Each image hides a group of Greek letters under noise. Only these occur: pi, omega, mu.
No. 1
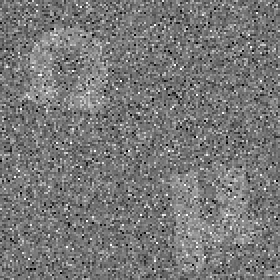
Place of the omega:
top left
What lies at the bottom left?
nothing
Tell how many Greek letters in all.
2
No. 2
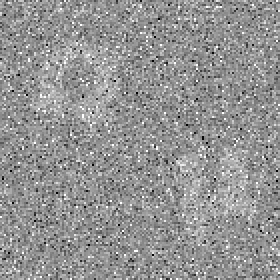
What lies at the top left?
omega
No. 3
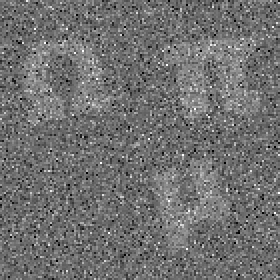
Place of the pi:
top right
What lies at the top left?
omega
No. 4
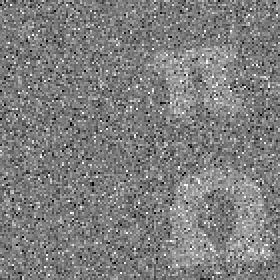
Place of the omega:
bottom right
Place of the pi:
top right
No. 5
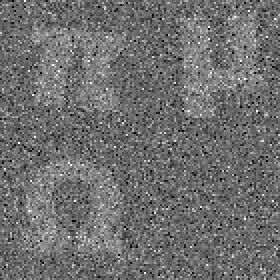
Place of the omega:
bottom left
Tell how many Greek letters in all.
3
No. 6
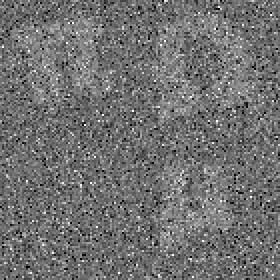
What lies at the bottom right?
mu
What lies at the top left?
pi
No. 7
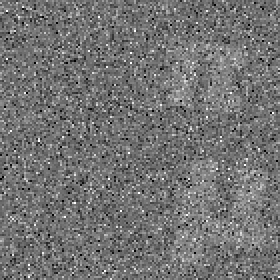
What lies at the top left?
nothing
